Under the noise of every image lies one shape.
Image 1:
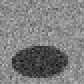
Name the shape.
ellipse
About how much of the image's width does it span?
two thirds
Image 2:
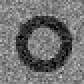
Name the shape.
ring
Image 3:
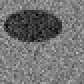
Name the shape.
ellipse
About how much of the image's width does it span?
two thirds
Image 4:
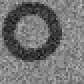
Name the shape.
ring
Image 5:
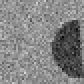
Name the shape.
half disc
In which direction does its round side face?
left
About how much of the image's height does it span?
two thirds
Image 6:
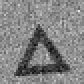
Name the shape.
triangle frame
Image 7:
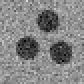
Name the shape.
three dots
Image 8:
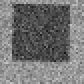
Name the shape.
square
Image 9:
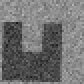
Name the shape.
square with a notch
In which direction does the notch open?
up
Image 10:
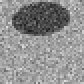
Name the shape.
ellipse
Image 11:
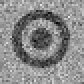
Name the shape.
bullseye
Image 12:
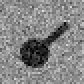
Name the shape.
lollipop
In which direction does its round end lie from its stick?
down and left
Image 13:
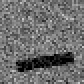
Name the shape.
bar
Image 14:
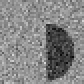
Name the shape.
half disc
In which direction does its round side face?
right
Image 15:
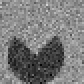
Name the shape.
disc with a wedge cut out
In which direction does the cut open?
up
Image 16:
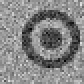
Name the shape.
bullseye
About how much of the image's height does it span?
two thirds
